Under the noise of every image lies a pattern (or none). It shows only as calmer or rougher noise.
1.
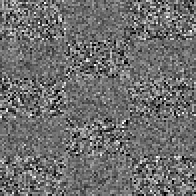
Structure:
a checkerboard
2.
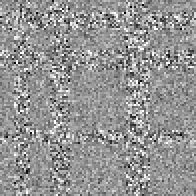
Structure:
bands of rows crossing bands of columns
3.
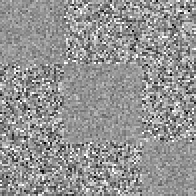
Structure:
blocks along the diagonal
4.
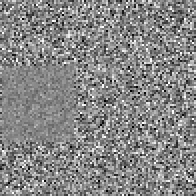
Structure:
one block
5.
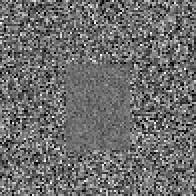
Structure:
one block
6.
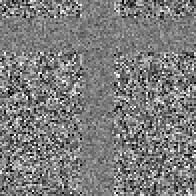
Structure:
bands of rows crossing bands of columns
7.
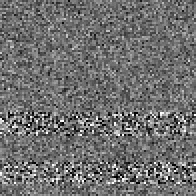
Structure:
bands of rows
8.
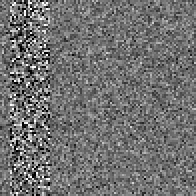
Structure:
one band of columns
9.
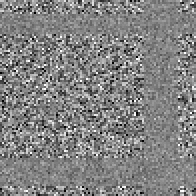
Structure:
bands of rows crossing bands of columns
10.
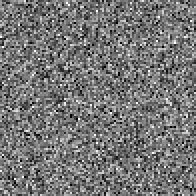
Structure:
only noise
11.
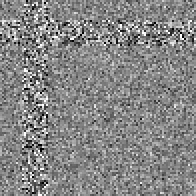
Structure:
bands of rows crossing bands of columns
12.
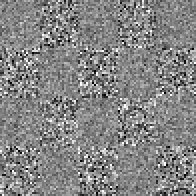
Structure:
a checkerboard
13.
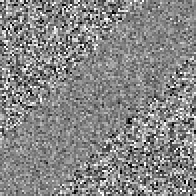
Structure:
a diagonal band
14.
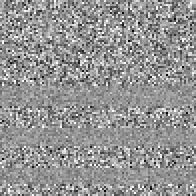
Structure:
bands of rows
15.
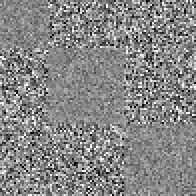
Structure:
blocks along the diagonal
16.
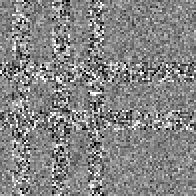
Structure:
bands of rows crossing bands of columns
